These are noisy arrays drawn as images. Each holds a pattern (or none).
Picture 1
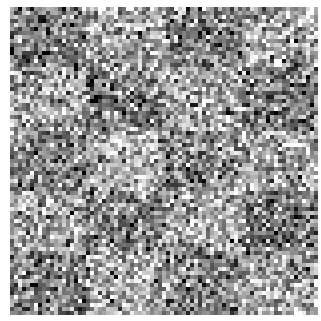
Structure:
a checkerboard
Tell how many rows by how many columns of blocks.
5 by 4
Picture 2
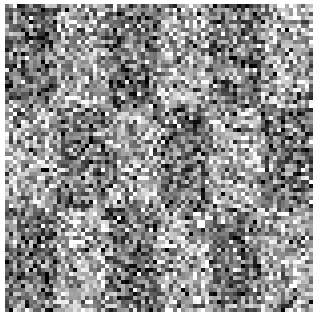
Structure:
a checkerboard
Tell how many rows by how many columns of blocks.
3 by 6
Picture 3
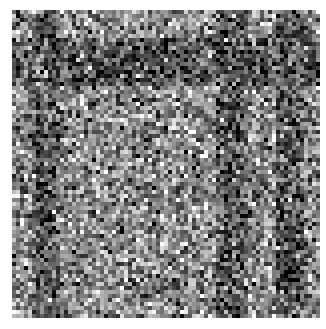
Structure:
bands of rows crossing bands of columns
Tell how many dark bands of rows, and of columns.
1 and 3
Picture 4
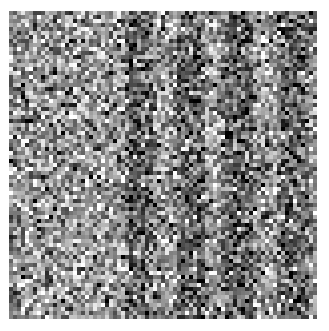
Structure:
bands of columns
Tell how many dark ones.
4
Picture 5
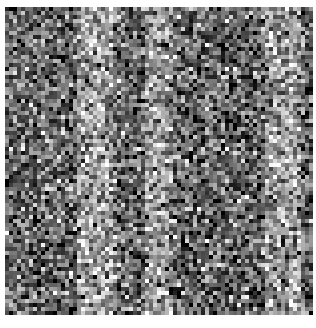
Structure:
bands of columns
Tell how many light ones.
3
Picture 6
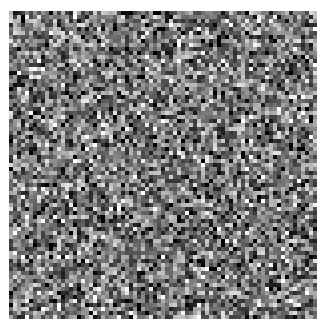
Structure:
only noise
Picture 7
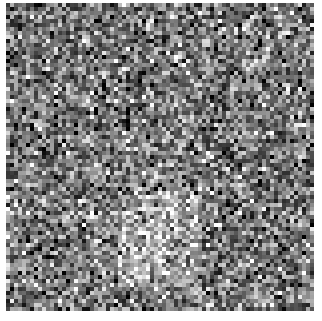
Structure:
one block
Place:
bottom middle
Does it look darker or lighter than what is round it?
lighter
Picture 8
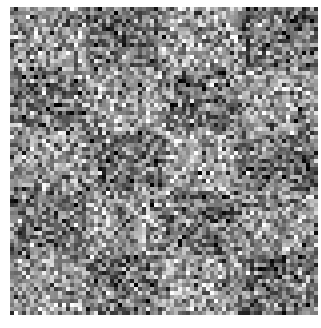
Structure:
a checkerboard
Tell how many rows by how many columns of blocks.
5 by 4
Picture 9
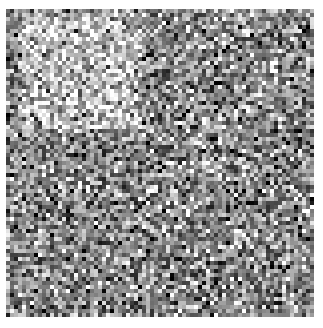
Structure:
one block
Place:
top left
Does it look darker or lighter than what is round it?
lighter
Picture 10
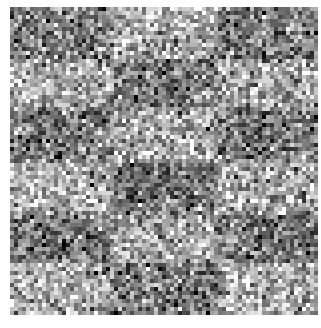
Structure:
a checkerboard
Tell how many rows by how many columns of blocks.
6 by 3
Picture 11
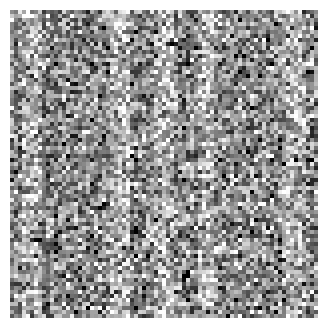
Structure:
bands of columns
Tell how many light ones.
5
